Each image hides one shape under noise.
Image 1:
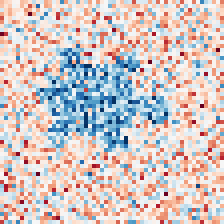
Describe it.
blue turtle
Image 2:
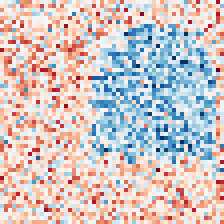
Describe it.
blue ghost
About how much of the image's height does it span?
two thirds
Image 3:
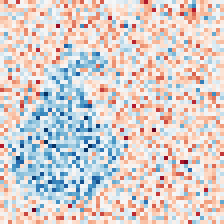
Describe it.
blue pear
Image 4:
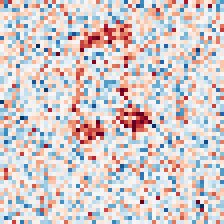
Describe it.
red pair of musical notes
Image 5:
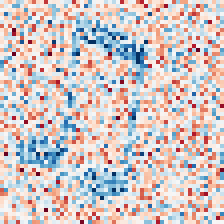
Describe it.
blue pair of musical notes
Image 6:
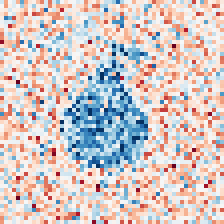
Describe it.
blue pear
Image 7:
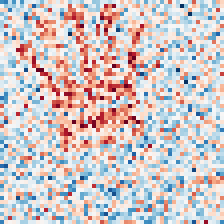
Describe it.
red chess queen
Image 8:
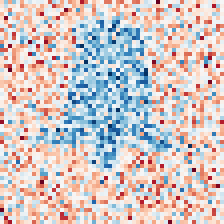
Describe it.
blue bell
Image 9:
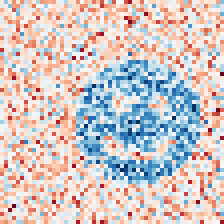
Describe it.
blue smiling face
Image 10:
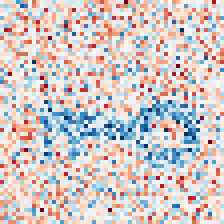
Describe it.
blue key
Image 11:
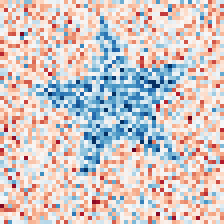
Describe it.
blue star
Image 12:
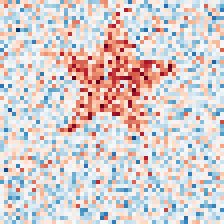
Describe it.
red star
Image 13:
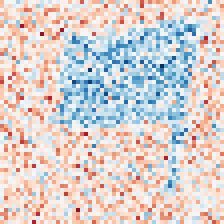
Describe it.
blue flag
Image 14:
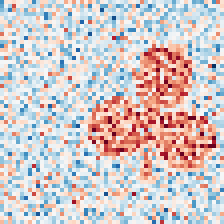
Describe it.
red club
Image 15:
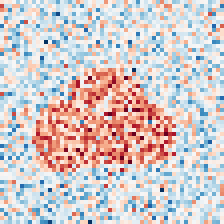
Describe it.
red cloud
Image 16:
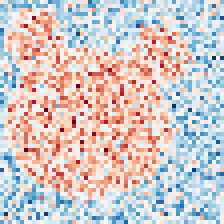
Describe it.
red bear's head
